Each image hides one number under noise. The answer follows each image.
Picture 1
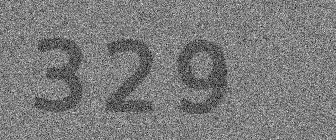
329
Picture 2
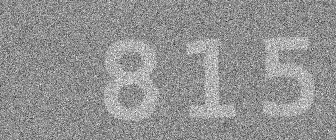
815
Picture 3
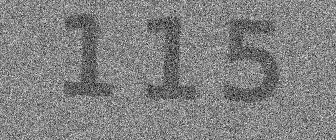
115
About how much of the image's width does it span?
two thirds
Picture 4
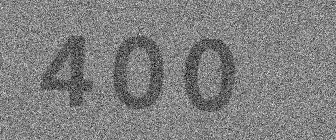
400
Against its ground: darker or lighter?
darker
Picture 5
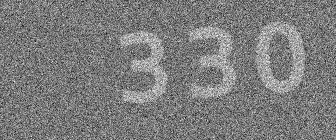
330
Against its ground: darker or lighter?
lighter
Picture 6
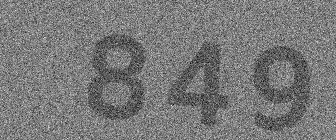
849
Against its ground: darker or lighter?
darker
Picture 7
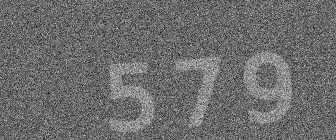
579
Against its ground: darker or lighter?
lighter
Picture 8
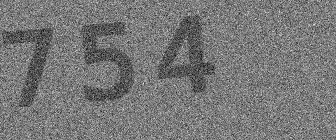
754
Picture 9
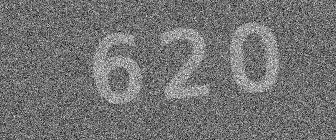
620
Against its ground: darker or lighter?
lighter
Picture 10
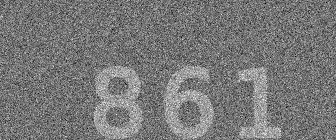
861
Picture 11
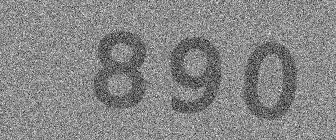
890
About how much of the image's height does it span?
two thirds
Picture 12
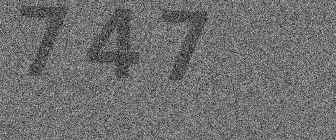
747
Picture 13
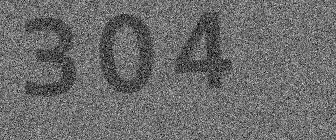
304
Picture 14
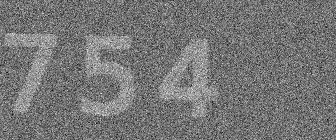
754
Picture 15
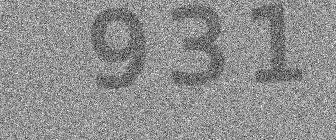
931
